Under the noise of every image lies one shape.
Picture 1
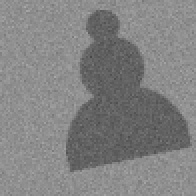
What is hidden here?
dark chess pawn
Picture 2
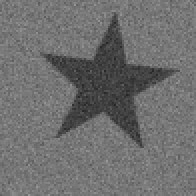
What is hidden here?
dark star
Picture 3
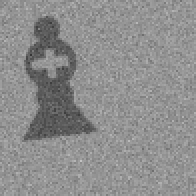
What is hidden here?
dark chess bishop
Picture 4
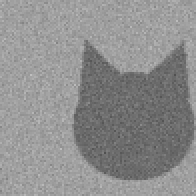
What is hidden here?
dark cat's head
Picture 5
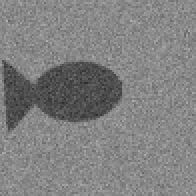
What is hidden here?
dark fish
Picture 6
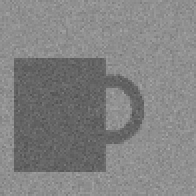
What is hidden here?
dark cup
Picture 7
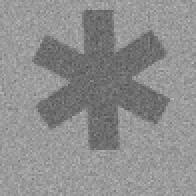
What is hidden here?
dark asterisk
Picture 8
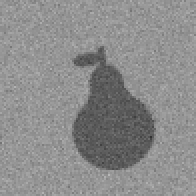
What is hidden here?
dark pear
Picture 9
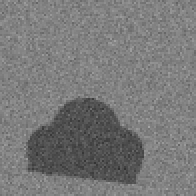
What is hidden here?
dark cloud
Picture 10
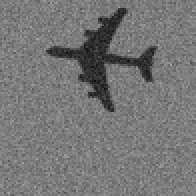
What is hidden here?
dark airplane
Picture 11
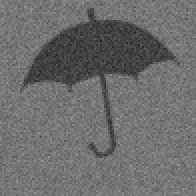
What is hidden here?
dark umbrella
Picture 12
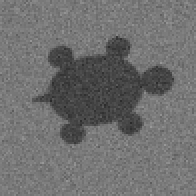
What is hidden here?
dark turtle
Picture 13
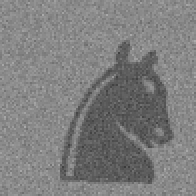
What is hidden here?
dark chess knight
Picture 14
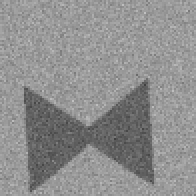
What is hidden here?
dark bow tie
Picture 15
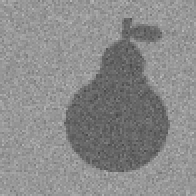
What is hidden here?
dark pear
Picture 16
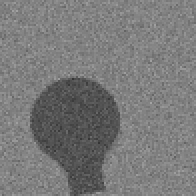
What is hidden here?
dark light bulb
